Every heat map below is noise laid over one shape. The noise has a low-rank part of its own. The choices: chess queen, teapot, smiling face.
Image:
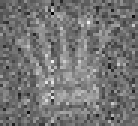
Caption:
light chess queen
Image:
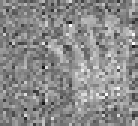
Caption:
light chess queen
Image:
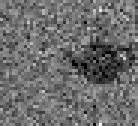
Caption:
dark teapot
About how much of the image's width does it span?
half
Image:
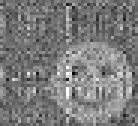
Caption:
light smiling face
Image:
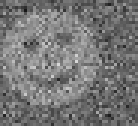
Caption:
light smiling face
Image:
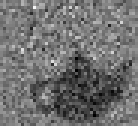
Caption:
dark teapot
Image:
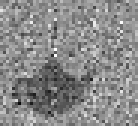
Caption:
dark teapot
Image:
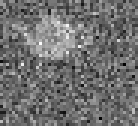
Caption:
light teapot
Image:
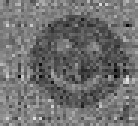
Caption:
dark smiling face
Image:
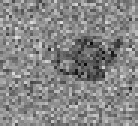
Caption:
dark teapot
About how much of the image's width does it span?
half
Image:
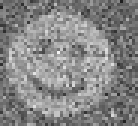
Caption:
light smiling face
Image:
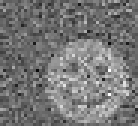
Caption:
light smiling face
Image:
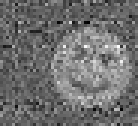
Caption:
light smiling face
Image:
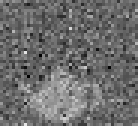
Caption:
light teapot
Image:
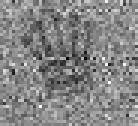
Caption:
dark chess queen
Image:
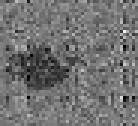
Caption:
dark teapot
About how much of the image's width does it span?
half
